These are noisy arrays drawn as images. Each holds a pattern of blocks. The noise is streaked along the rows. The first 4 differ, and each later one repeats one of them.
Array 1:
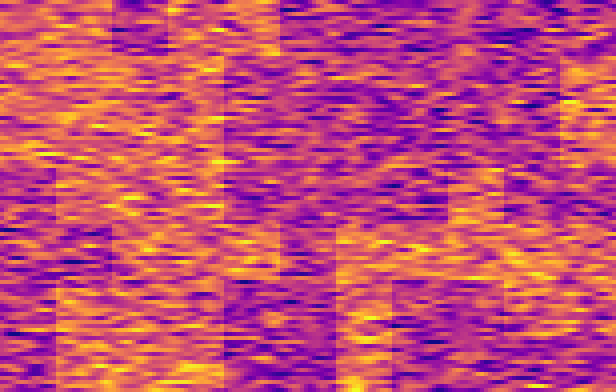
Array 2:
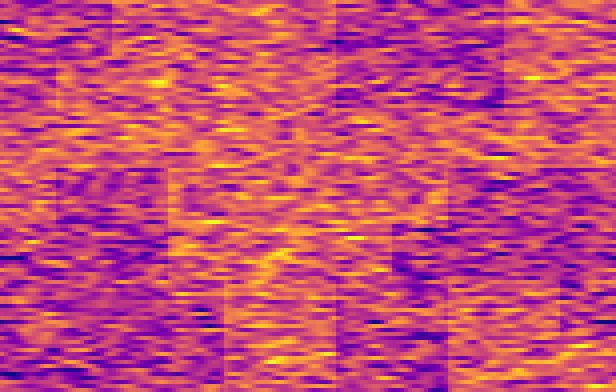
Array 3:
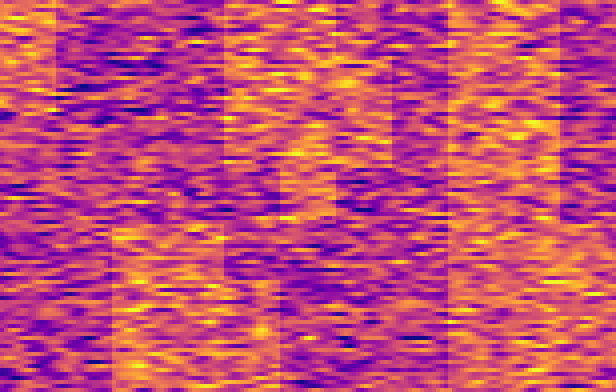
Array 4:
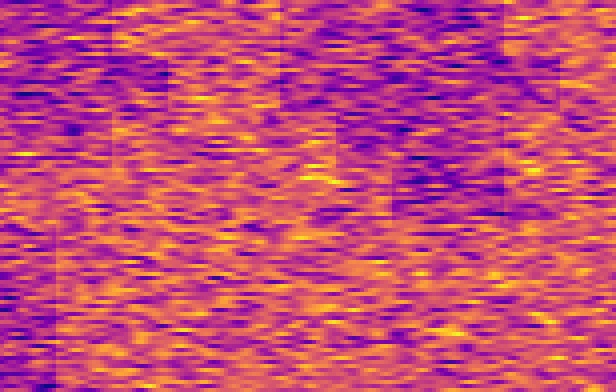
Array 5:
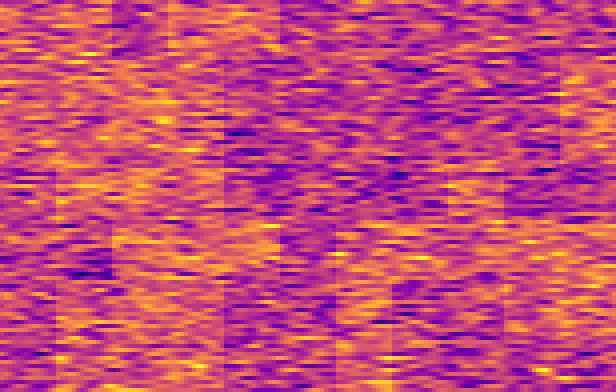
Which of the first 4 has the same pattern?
1
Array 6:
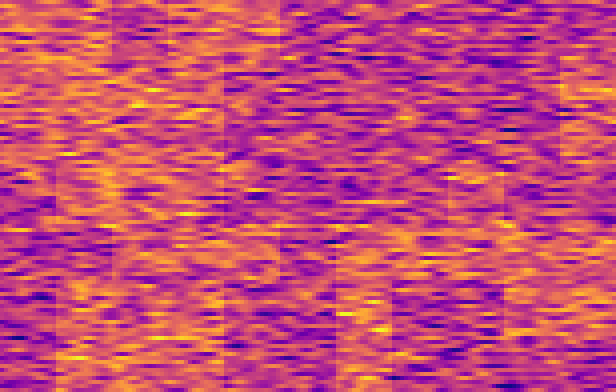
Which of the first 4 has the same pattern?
1
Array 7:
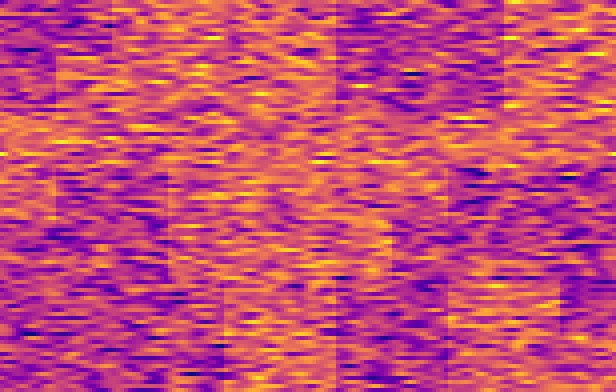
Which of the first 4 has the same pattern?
2
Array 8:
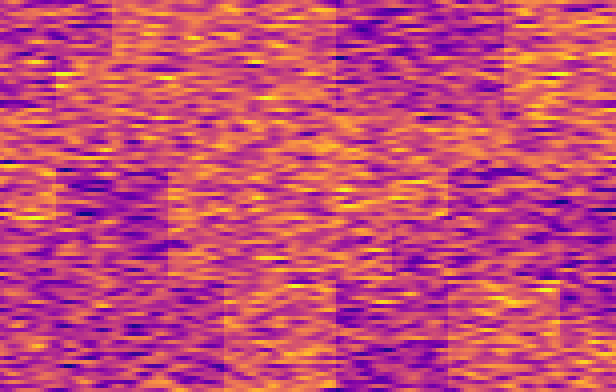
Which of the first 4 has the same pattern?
2
